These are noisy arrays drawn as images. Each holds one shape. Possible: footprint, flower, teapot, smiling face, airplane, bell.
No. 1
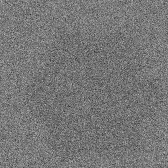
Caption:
dark flower
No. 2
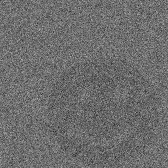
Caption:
dark smiling face
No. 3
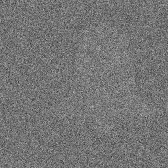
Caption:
light bell
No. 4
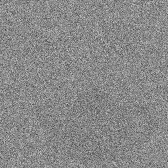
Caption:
dark teapot
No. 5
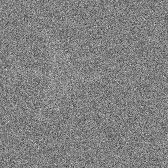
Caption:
light airplane
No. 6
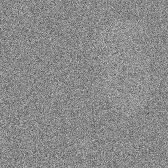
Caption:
light footprint
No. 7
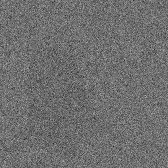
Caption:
dark bell
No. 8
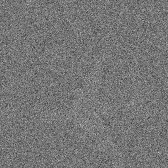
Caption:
light airplane
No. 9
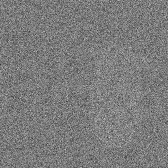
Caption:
light footprint
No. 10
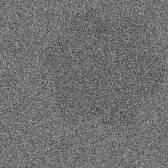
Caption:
dark flower
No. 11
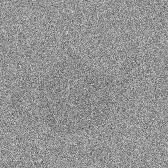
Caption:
dark teapot
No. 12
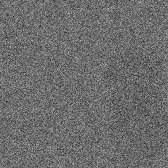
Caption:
dark footprint
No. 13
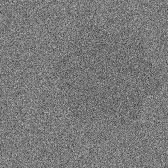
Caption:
dark flower
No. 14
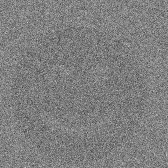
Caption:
dark smiling face
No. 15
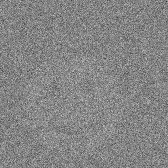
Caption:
light smiling face
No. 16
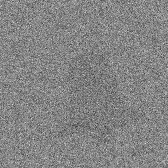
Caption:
dark bell
